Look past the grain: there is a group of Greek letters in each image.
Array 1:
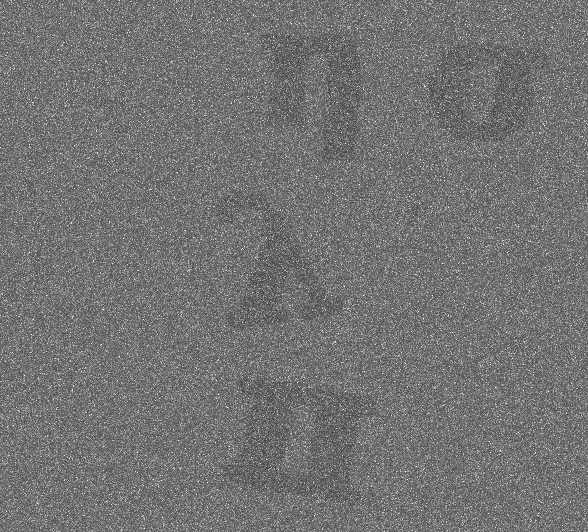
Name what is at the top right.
sigma
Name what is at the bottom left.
nothing
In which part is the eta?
top middle
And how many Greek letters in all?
4
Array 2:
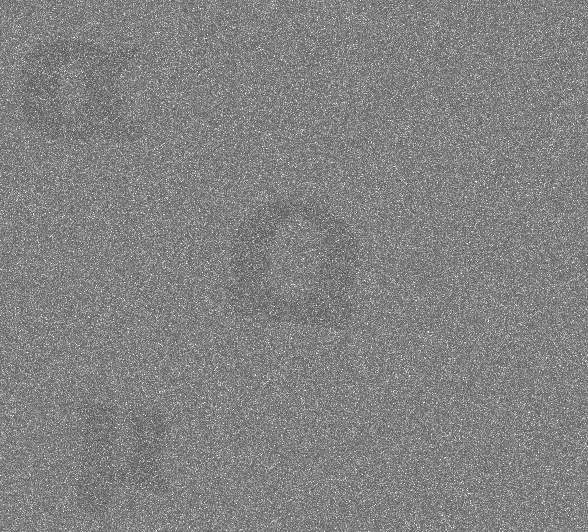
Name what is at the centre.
omega
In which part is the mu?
bottom left
